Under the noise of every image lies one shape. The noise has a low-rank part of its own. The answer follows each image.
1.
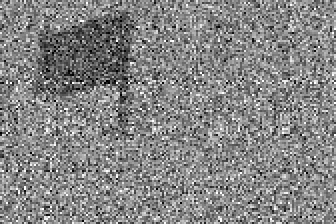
flag
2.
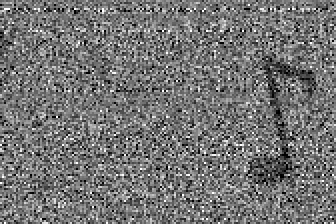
musical note
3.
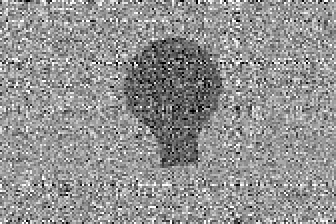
light bulb
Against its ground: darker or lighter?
darker
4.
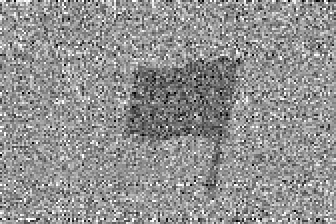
flag
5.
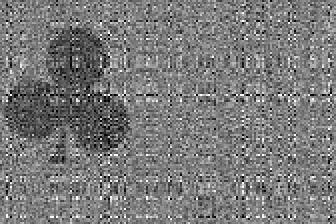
club
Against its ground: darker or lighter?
darker
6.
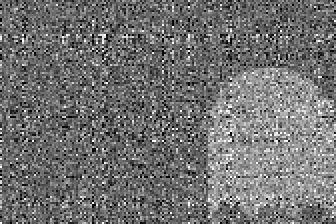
ghost
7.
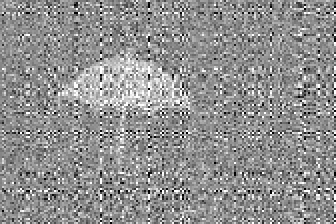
umbrella
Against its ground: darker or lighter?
lighter
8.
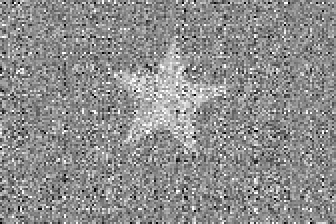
star
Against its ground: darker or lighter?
lighter
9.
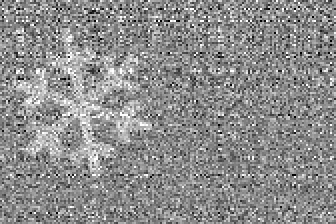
snowflake
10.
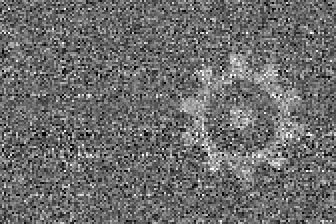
gear
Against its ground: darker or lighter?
lighter
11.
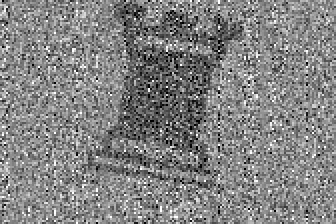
chess rook
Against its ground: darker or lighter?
darker
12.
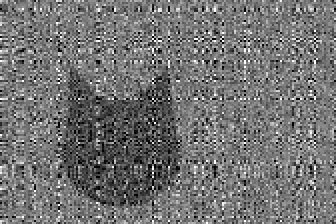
cat's head
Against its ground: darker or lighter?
darker
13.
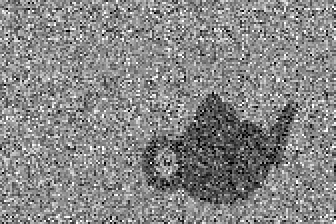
teapot
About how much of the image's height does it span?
half
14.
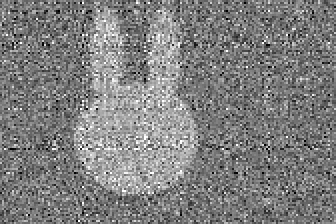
rabbit's head
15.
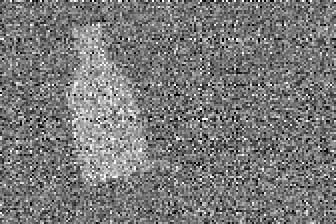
bottle
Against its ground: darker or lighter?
lighter
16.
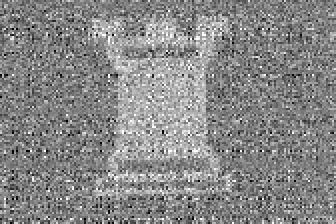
chess rook
